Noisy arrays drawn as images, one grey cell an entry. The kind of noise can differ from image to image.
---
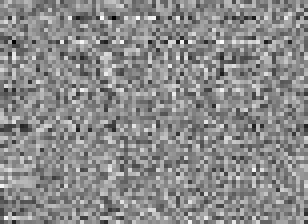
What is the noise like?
low rank plus noise
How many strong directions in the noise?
two
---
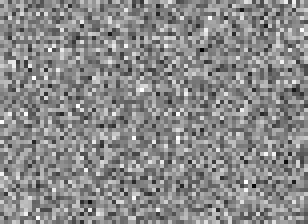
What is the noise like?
independent entries
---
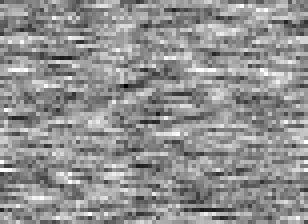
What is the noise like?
streaked along the rows
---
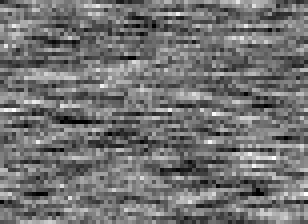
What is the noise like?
streaked along the rows
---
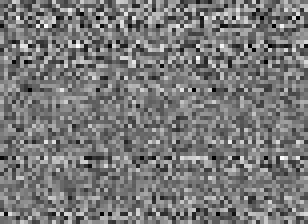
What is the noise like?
rows of uneven size
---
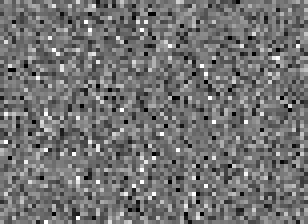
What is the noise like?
heavy tails
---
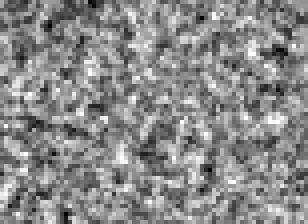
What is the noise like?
blotchy
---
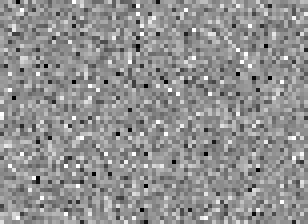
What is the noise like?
heavy tails
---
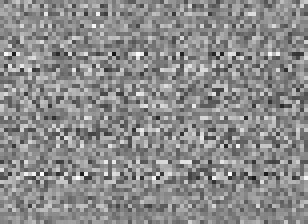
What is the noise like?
rows of uneven size
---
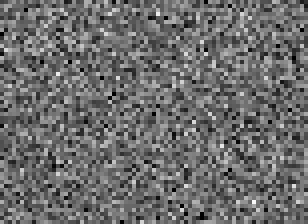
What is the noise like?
independent entries
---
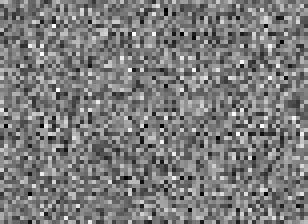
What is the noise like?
low rank plus noise
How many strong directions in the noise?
five to eight
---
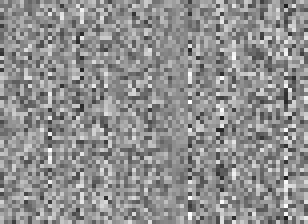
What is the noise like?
columns of uneven size
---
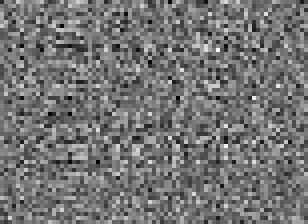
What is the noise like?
low rank plus noise
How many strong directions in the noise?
two
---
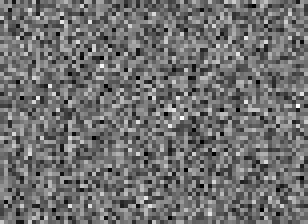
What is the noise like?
independent entries
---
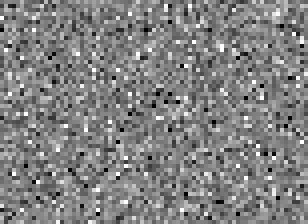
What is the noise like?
heavy tails
